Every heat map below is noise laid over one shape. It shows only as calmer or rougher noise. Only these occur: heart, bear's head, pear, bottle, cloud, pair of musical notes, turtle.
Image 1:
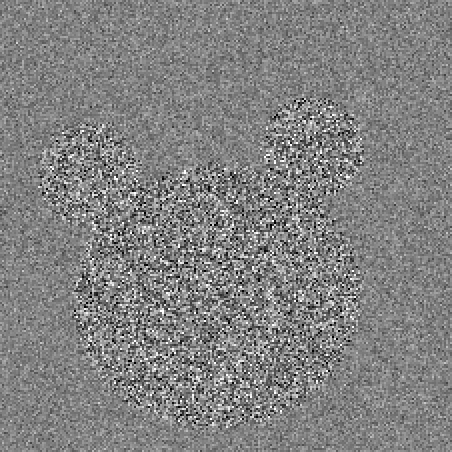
bear's head
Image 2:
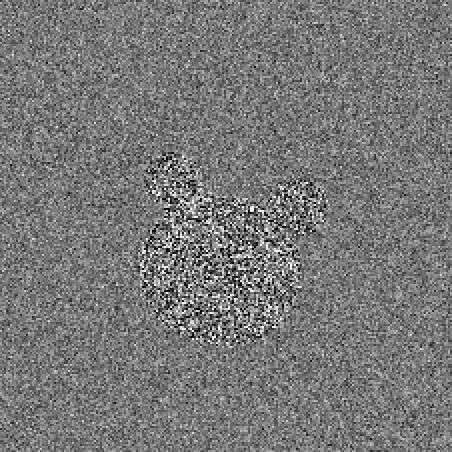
bear's head
